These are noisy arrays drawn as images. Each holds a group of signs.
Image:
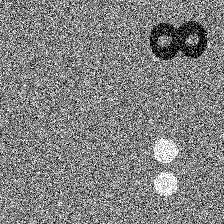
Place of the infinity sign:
top right
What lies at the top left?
nothing
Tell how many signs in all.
2
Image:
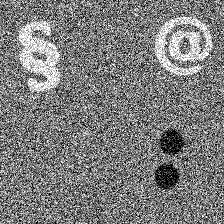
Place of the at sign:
top right
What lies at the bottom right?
colon
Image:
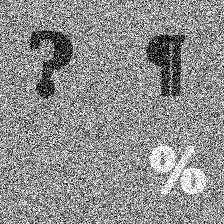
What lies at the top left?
question mark
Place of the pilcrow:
top right
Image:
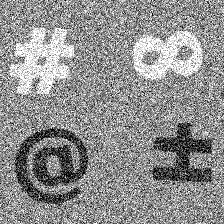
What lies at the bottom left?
at sign
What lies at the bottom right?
plus-minus sign
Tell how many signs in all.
4
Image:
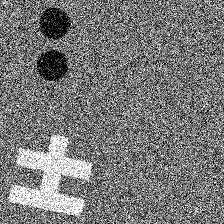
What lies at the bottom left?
plus-minus sign
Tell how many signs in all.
2
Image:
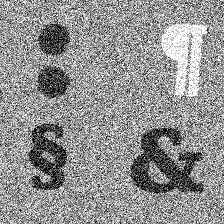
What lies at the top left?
colon
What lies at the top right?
pilcrow
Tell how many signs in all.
4
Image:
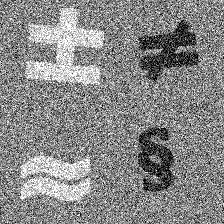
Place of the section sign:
bottom right
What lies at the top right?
not-equal sign
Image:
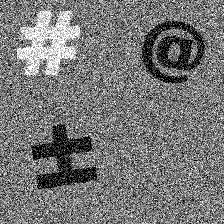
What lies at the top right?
at sign
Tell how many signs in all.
3
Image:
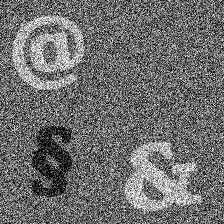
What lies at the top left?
at sign
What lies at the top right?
nothing
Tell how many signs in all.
3
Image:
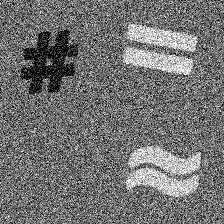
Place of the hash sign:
top left
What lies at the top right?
equals sign
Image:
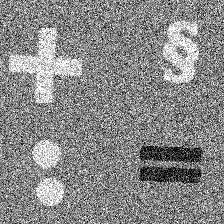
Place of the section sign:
top right
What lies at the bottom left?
colon
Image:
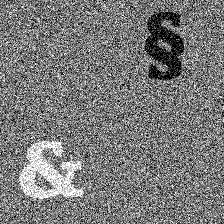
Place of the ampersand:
bottom left
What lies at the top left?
nothing
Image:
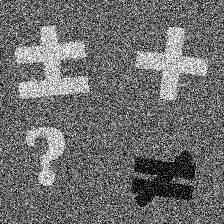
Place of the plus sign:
top right
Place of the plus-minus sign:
top left
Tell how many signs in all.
4
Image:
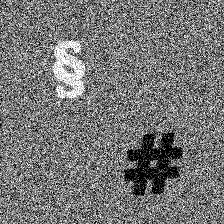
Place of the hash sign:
bottom right
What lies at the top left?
section sign
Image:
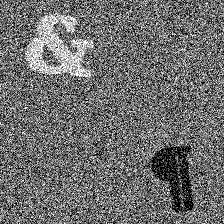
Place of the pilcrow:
bottom right
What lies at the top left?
ampersand
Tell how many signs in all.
2
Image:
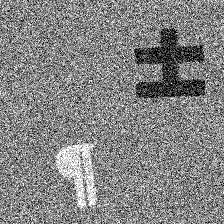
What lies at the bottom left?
pilcrow
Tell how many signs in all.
2
